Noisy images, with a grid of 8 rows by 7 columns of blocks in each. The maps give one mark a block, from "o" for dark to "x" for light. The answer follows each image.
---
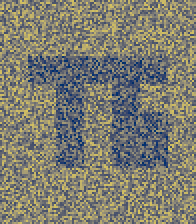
xxxxxxx
xxxxxxx
xooooox
xxoxoxx
xxoxoox
xxoxoox
xxxxxxx
xxxxxxx
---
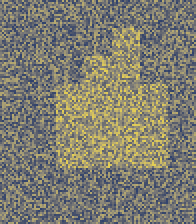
ooooooo
ooooxoo
oooxxoo
ooxxxxo
ooxxxxo
ooxxxxo
ooooooo
ooooooo
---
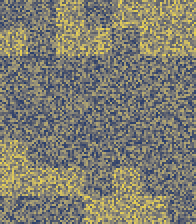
ooxoxxx
xoxxoxx
ooooooo
ooooooo
ooooooo
xoooooo
xxxoxoo
oooxxxo
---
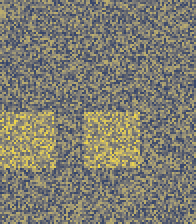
ooooooo
ooooooo
ooooooo
ooooooo
xxoxxoo
xxoxxoo
ooooooo
ooooooo
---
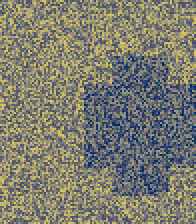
xxxxxxx
xxxxxxx
xxxxoox
xxxoooo
xxxoooo
xxxoooo
xxxxoox
xxxxxxx
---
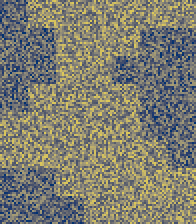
oxxxxxx
ooxxxoo
ooxxooo
oxxxxoo
xxxxxoo
xxxxxxo
ooxxxxx
oooxxxx
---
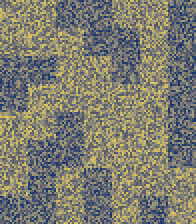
xxooxxo
xxxooxo
ooxxoxo
oxxxxxo
xxoxxxo
xooxxxo
xoxoxxx
ooxoxox
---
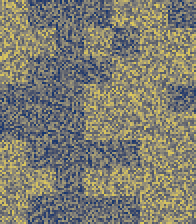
xoooxxo
xxoxoxx
xoooxxx
oooxxxo
oooxxxx
xooooxx
xxoxxxx
xooooxx
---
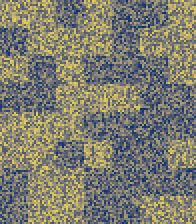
xxoxoox
oxxxoxx
xoxooox
ooxxxoo
xxxoooo
xxoxoox
oxxoooo
oxxooxx
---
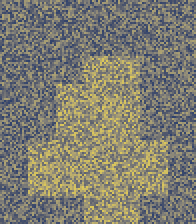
ooooooo
ooooooo
oooxxoo
ooxxxoo
ooxxxoo
oxxxxxo
oxxxxxo
oooxxoo
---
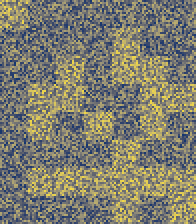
xoooooo
ooooxoo
ooxoxxo
oxxooxx
oxoxoxo
ooooxoo
oxxxxxx
ooooxox
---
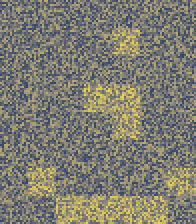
ooooooo
ooooxoo
ooooooo
oooxxoo
ooooxoo
ooooooo
oxoooox
ooxxxxo
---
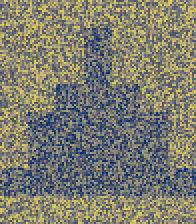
xxxxxxx
xxxoxxx
xxxoxxx
xxoooxx
xooooox
xooooox
ooooooo
xxxxxxx
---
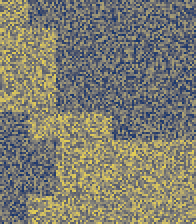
xoooooo
xxooooo
xxooooo
xxooooo
oxxxooo
ooxxxxx
ooxxxxx
oxxxxxx
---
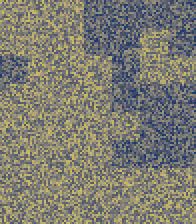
xxxoooo
xxxooxo
oxxxoxx
xxxxooo
xxxxxoo
xxxxooo
xxxxxxx
xxxxxxx
